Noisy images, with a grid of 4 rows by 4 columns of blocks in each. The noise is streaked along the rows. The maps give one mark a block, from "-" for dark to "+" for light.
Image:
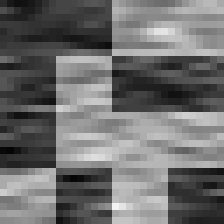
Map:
- - + +
- + - -
- + + +
+ - + -
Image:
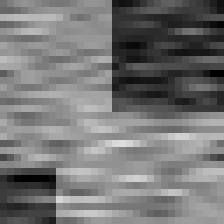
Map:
+ + - -
+ + - -
+ + + +
- + + +
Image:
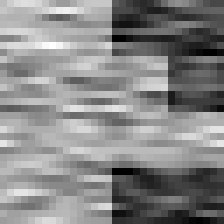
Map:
+ + - -
+ + + -
+ + + +
+ + - -
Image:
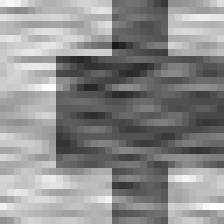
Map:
+ + - +
+ - - -
+ - - -
+ + - +
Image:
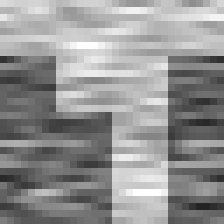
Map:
+ + + +
- + + -
- - + -
- - + -
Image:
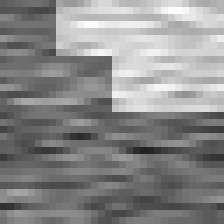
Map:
- + + +
- - + +
- - - -
- - - -
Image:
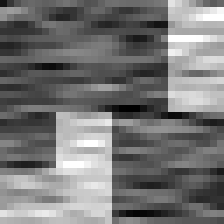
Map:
- - - +
- - - +
- + - -
+ + - -
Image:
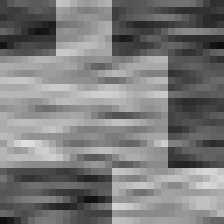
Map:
- + - -
+ + + -
+ + + -
- - + +
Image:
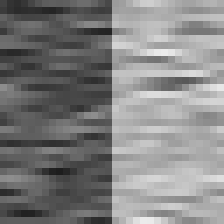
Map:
- - + +
- - + +
- - + +
- - + +
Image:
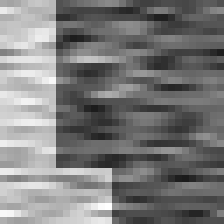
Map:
+ - - -
+ - - -
+ - - -
+ + - -
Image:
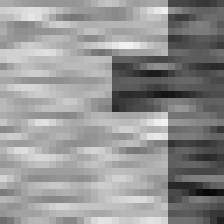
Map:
+ + + -
+ + - -
+ + + -
+ + + -
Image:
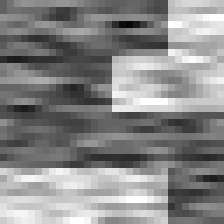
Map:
- - - +
- - + +
- - - -
+ + + -
